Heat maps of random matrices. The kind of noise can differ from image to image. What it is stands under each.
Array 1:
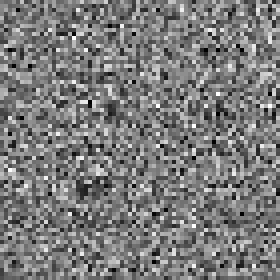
low rank plus noise
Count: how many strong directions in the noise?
five to eight
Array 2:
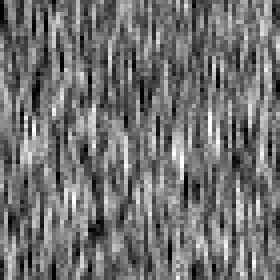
streaked along the columns
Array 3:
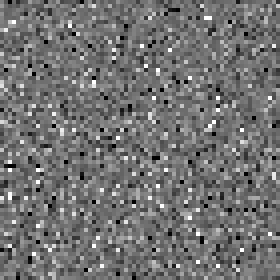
heavy tails
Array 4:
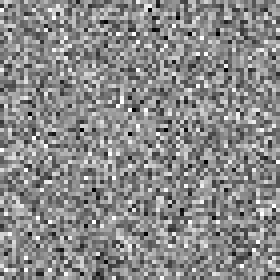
independent entries
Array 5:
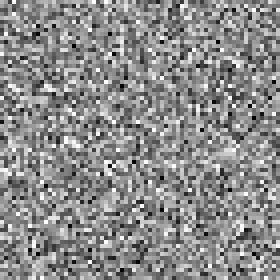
independent entries
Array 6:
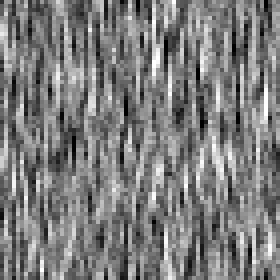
streaked along the columns
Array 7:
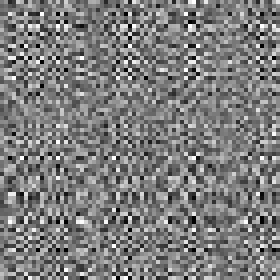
low rank plus noise
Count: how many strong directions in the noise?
one
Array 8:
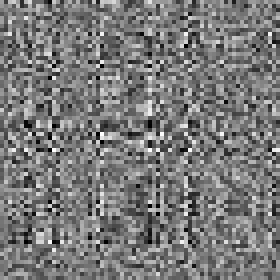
low rank plus noise
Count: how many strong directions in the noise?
two
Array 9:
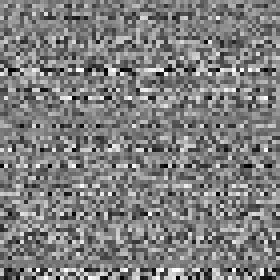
rows of uneven size
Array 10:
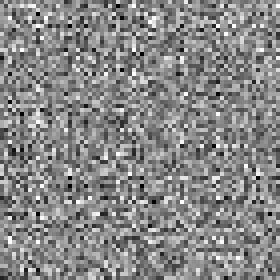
low rank plus noise
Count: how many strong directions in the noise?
five to eight
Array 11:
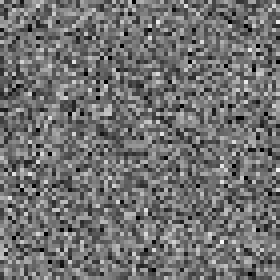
independent entries
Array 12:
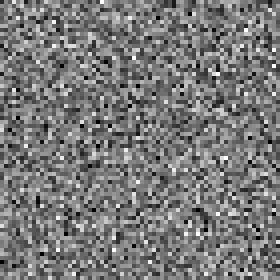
independent entries
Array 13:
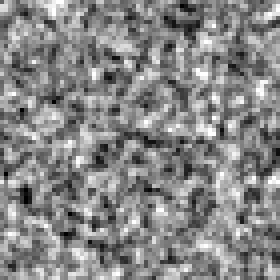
blotchy
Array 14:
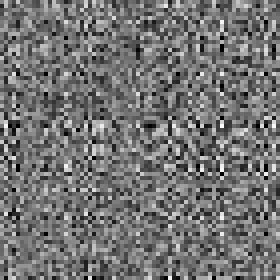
low rank plus noise
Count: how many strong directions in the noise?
two
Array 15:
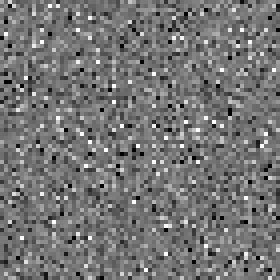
heavy tails
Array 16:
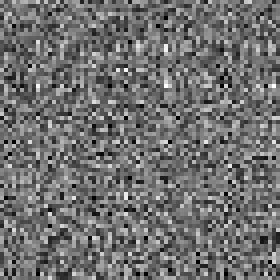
low rank plus noise
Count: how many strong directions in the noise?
five to eight
